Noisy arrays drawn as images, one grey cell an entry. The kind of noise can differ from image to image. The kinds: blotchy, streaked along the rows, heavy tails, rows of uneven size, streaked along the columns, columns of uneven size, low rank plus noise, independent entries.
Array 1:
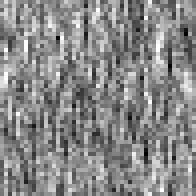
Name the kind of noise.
streaked along the columns
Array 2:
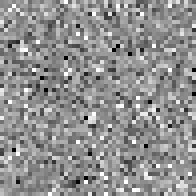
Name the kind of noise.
heavy tails
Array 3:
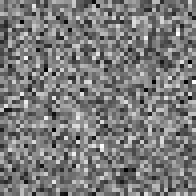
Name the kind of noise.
independent entries
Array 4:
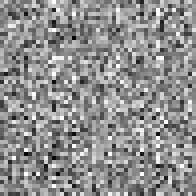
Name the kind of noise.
low rank plus noise
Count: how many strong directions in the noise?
two
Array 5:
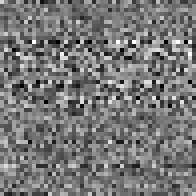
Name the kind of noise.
rows of uneven size
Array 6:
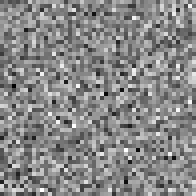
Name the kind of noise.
independent entries
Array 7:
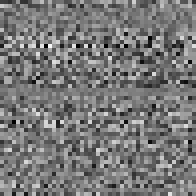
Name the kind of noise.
rows of uneven size
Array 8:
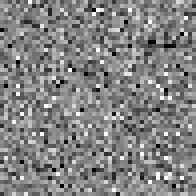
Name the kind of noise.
heavy tails
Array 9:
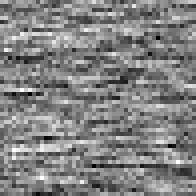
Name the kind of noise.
streaked along the rows
